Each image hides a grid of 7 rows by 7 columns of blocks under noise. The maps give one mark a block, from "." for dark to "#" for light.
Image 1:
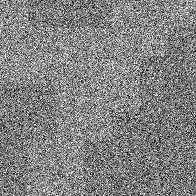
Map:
# . . . # # #
# # # # # # .
# # # # # . .
. . # # # . .
. . # # . . .
. # # . . . .
. # # . . . .
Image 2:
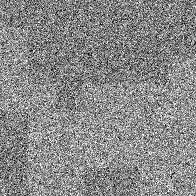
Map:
. . . . . . .
# . . . . . .
# . . . . . #
# # . # # # #
. # # # # # #
. # # # # # #
. # # . . # #
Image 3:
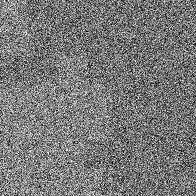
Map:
# . . . . . .
# . . . . . .
. . # . . . .
# # # # . . .
# # # # . . .
# # # . . . .
# # # # . . .
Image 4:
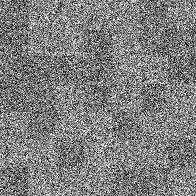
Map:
. # # # # . #
. # # . # . .
. . . . # # .
. . # . # . #
# . # # . # #
# # . # # # .
. # # # . . #
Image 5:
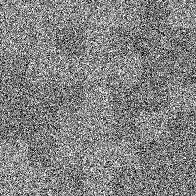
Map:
# # # # # . #
# # . # . . .
. # # # # . .
. . . # . . #
. . # # . # .
# . # # # . .
# # . # . . .
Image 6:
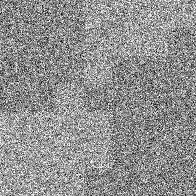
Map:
. . . # # # #
. . . # # # .
. . . # . . .
. . # . . . .
# # # # . . .
# # # # . . .
# # # . . . .
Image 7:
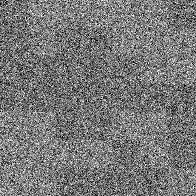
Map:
. # # # # # .
. # . . # # #
. . . . . # #
. . . . . . .
# # . . # # .
# # # # . # .
# # . . . . #
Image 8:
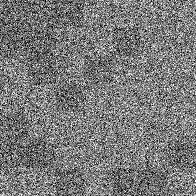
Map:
. . . # # # #
. . # # . # #
# . # . # # #
# # . # # # #
. # # # # # #
. . # # # # .
# # . # . . #
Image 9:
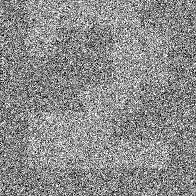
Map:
. # # # # . .
. # . . # # .
. . . . # # .
. . . # # . .
. # # # . . .
. # # # # # .
. . . . . . .
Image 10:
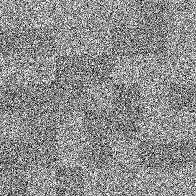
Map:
# # # # # . #
. . # # . . #
# # . . # # #
. . . # . # .
# . # . . # #
. . # . # . .
. # . # # # #
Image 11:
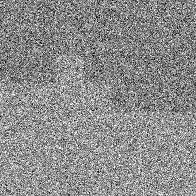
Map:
. . . . . . .
. . . . . . .
. . # . . . .
# # # # . . .
# # # # # # #
# # # # # # #
# # # # # # #
